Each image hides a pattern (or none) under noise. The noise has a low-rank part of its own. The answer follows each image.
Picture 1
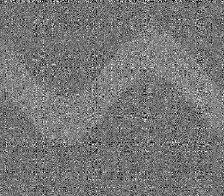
a wavy band
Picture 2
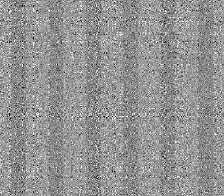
vertical stripes
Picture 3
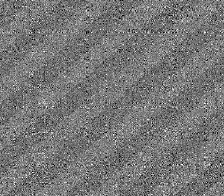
diagonal stripes
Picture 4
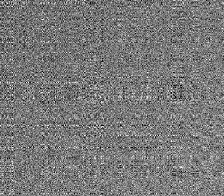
a smooth slope
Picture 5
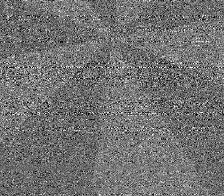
spokes from one point
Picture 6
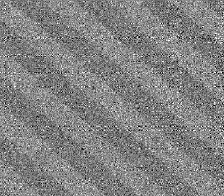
diagonal stripes
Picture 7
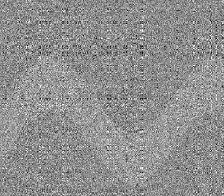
a wavy band
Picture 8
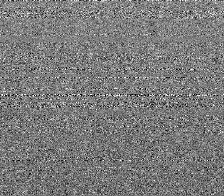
a smooth slope
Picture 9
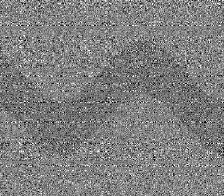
a wavy band
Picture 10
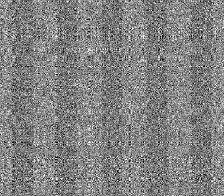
vertical stripes
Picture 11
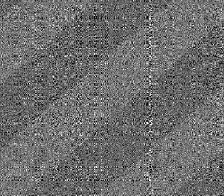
diagonal stripes
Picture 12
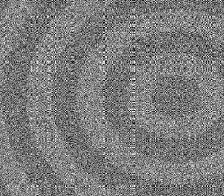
rings round one point
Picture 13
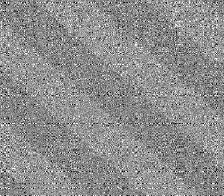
diagonal stripes
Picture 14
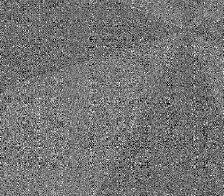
spokes from one point
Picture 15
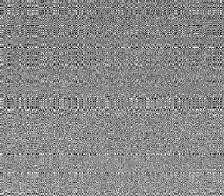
a smooth slope
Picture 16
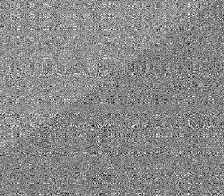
a sharp edge
